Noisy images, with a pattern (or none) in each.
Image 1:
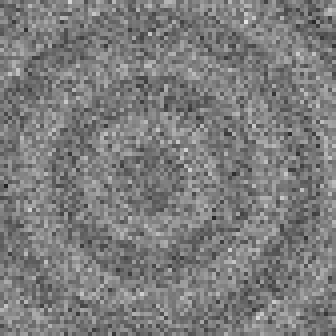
rings round one point
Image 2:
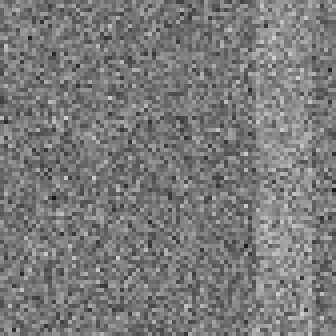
one vertical stripe
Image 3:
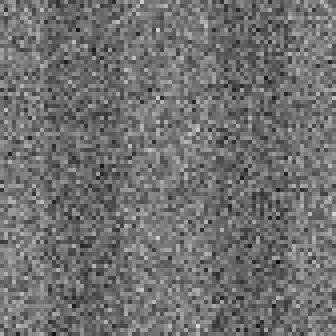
vertical stripes
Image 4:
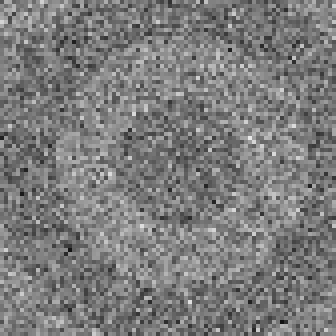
rings round one point
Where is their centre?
centre
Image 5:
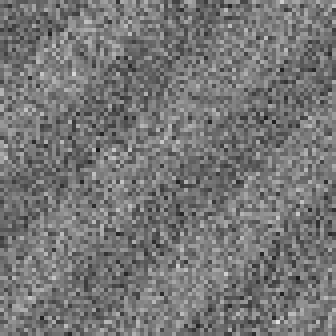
diagonal stripes
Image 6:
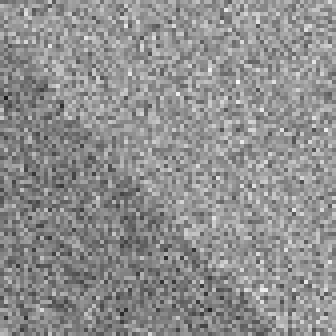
a sharp edge
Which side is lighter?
top right
